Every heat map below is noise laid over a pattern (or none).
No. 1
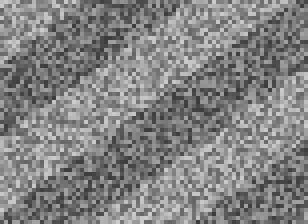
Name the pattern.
diagonal stripes
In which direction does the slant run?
bottom left to top right
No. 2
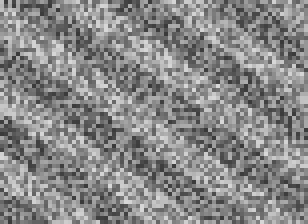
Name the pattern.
diagonal stripes
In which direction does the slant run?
top left to bottom right
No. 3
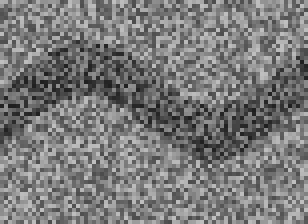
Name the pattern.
a wavy band
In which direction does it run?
left to right
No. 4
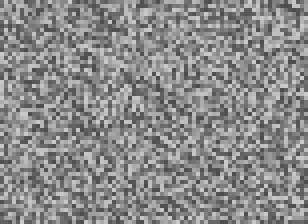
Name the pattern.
only noise
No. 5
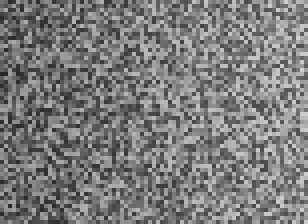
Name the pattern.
a smooth slope
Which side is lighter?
right
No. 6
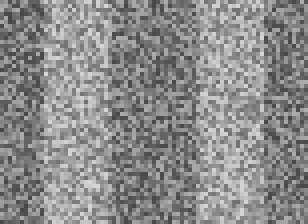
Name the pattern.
vertical stripes
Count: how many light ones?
2
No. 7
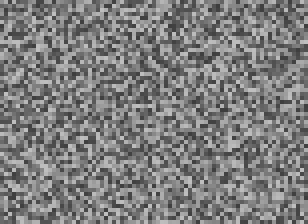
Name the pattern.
only noise
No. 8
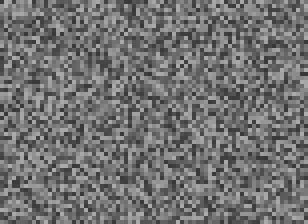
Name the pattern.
only noise
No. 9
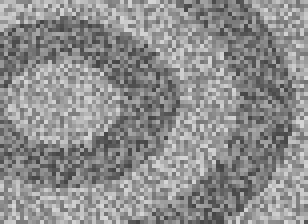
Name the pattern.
rings round one point
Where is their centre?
middle left
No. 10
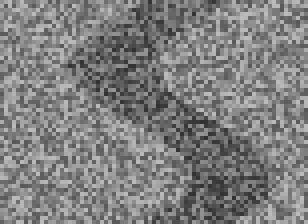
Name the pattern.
a wavy band
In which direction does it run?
top to bottom
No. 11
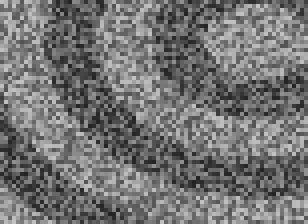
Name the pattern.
rings round one point
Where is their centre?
top right
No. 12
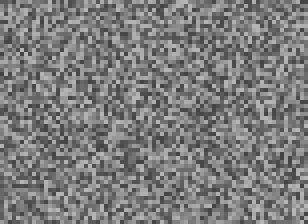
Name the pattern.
only noise
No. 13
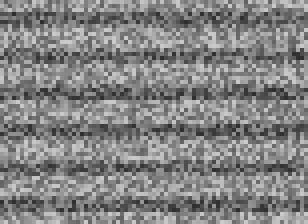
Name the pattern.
horizontal stripes
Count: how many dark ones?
6
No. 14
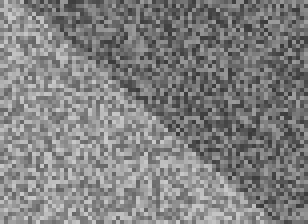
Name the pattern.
a sharp edge
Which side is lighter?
bottom left
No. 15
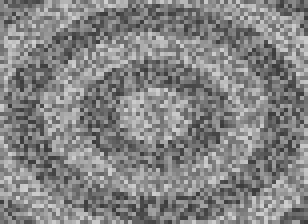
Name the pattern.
rings round one point
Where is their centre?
centre
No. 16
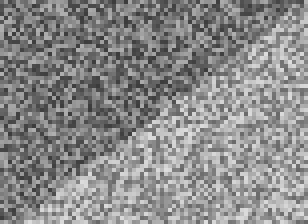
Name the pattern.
a sharp edge
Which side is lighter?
bottom right
